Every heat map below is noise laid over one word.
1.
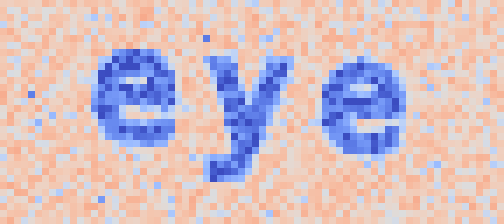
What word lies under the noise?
eye
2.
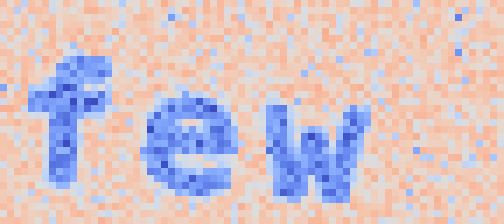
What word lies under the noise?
few
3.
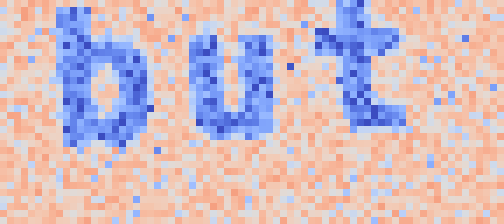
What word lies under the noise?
but
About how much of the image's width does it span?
two thirds
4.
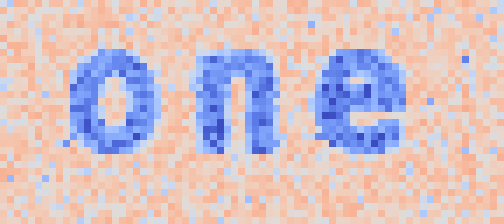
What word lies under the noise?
one
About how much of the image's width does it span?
two thirds
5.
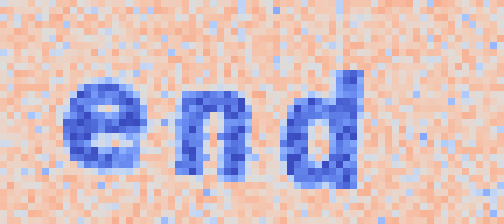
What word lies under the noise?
end
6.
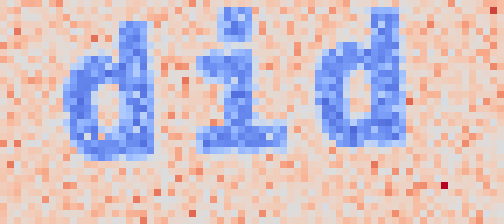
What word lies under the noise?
did
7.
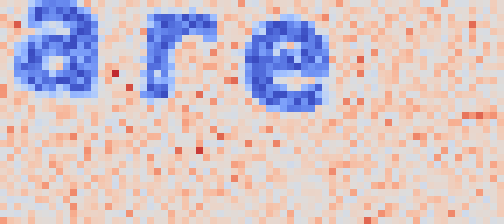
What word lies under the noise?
are
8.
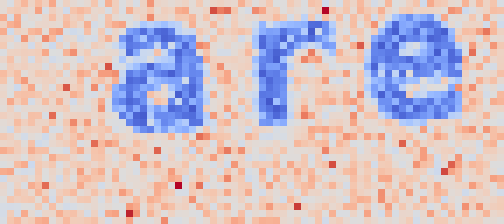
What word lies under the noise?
are
